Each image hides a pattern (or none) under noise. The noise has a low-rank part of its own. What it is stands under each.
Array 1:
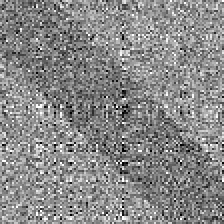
a diagonal band
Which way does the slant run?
top left to bottom right
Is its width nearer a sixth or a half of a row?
a half
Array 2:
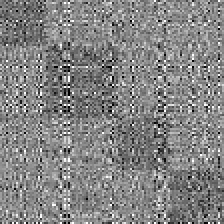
blocks along the diagonal
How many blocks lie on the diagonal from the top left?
4
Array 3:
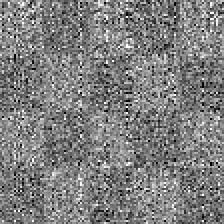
a checkerboard
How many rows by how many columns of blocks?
4 by 5
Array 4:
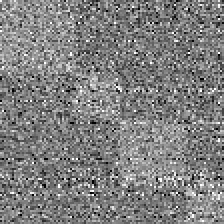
blocks along the diagonal
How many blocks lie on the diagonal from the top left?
4
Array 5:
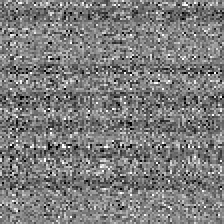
bands of rows
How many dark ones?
6
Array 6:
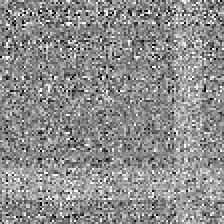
bands of rows crossing bands of columns
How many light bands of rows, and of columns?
1 and 1
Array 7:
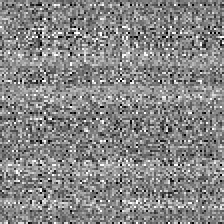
bands of rows
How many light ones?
4
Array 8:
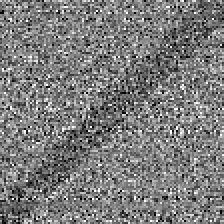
a diagonal band
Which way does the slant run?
bottom left to top right
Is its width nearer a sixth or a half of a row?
a sixth
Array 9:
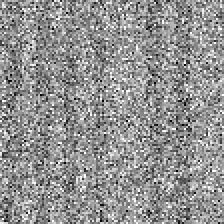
bands of columns
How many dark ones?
6
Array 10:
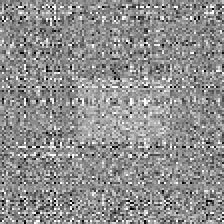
one block
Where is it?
centre
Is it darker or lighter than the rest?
lighter
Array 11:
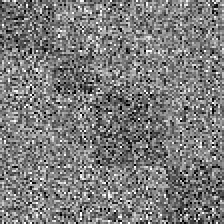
blocks along the diagonal
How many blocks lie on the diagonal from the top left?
4
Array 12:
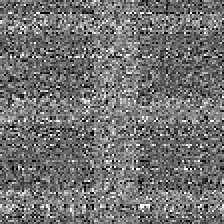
bands of rows crossing bands of columns
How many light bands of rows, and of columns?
3 and 1
